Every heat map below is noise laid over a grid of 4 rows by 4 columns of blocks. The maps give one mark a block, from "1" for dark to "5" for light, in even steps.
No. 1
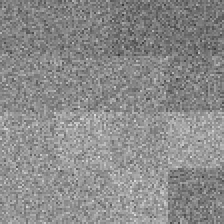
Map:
2 2 1 1
3 3 3 2
4 5 4 5
4 4 5 2
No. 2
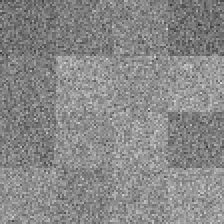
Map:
1 2 3 1
2 5 4 5
2 4 5 2
4 3 4 5
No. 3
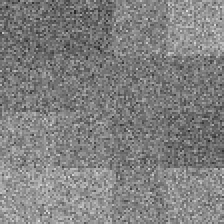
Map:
1 1 3 5
2 2 2 2
4 3 2 1
5 5 3 4
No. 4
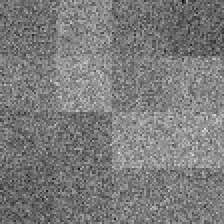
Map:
2 4 2 1
3 5 3 4
2 2 5 5
1 2 3 3
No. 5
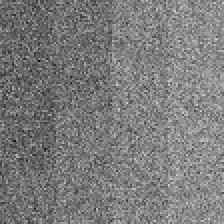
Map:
1 2 4 5
1 2 4 5
1 3 4 5
2 3 4 5
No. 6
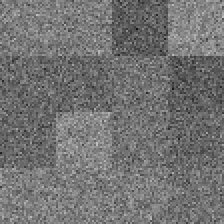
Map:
4 4 1 5
2 2 3 1
2 5 3 2
4 4 4 3
